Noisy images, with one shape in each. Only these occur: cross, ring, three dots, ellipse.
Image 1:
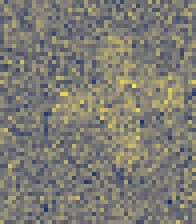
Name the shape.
cross
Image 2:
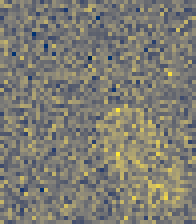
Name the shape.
ellipse
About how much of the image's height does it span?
half
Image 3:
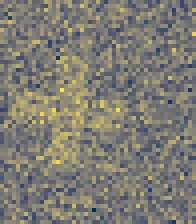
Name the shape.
cross
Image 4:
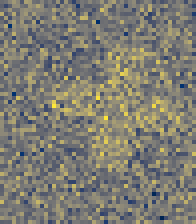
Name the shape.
cross
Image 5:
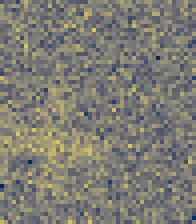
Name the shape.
cross
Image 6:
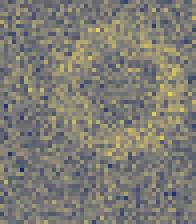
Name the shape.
ring
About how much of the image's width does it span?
two thirds
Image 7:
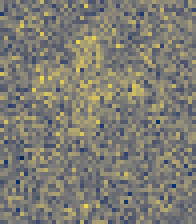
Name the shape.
cross
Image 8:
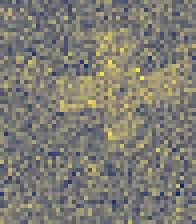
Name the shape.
cross
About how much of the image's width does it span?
two thirds
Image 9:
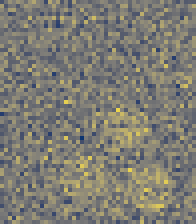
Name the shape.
three dots
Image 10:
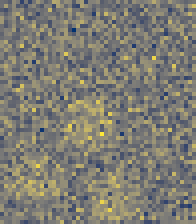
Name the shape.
three dots
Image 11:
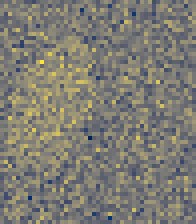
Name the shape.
ellipse
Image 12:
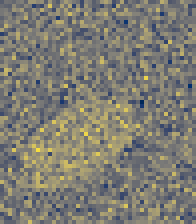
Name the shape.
ellipse
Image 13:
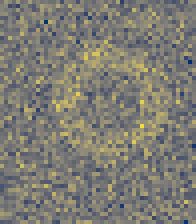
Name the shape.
ring
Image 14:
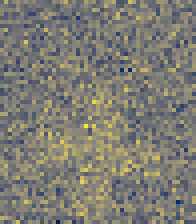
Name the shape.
cross
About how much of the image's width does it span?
two thirds
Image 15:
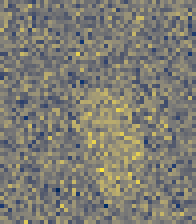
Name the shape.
ellipse
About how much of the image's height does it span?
half
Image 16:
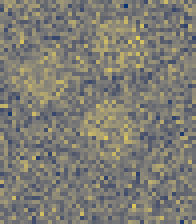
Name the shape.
three dots
